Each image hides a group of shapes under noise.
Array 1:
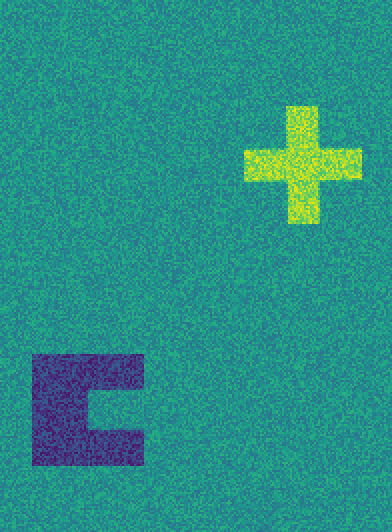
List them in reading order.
top right: light cross; bottom left: dark square with a notch
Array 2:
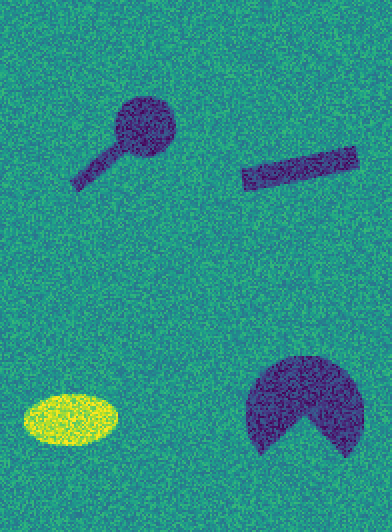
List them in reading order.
top left: dark lollipop; top right: dark bar; bottom left: light ellipse; bottom right: dark disc with a wedge cut out
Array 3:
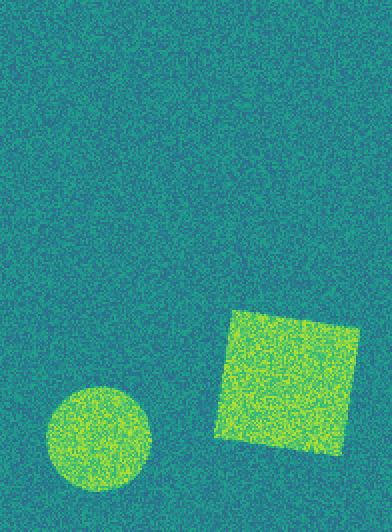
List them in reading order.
bottom left: light disc; bottom right: light square
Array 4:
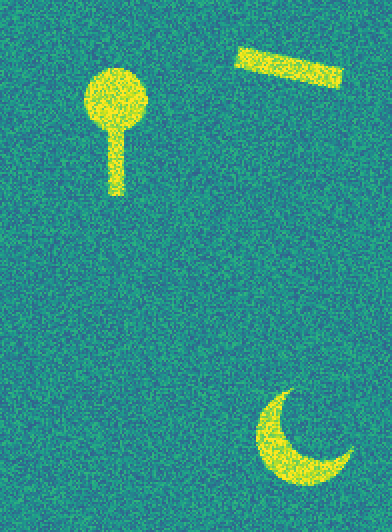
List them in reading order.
top left: light lollipop; top right: light bar; bottom right: light crescent
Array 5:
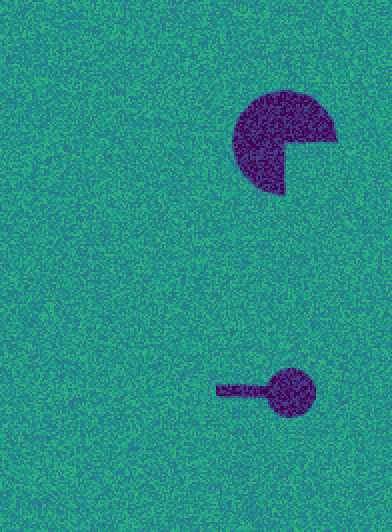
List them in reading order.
top right: dark disc with a wedge cut out; bottom right: dark lollipop
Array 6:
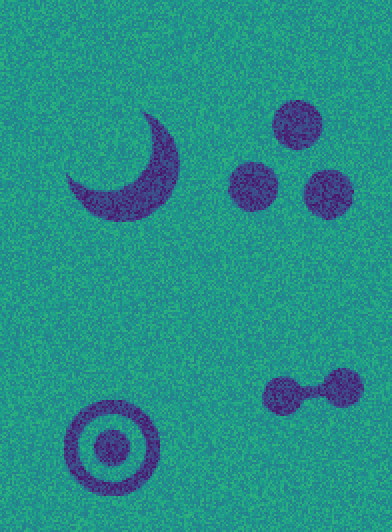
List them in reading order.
top left: dark crescent; top right: dark three dots; bottom left: dark bullseye; bottom right: dark dumbbell
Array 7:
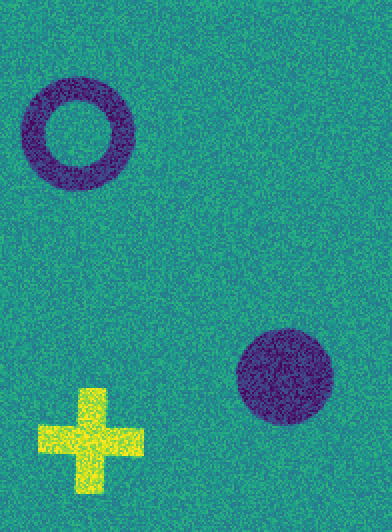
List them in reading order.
top left: dark ring; bottom left: light cross; bottom right: dark disc
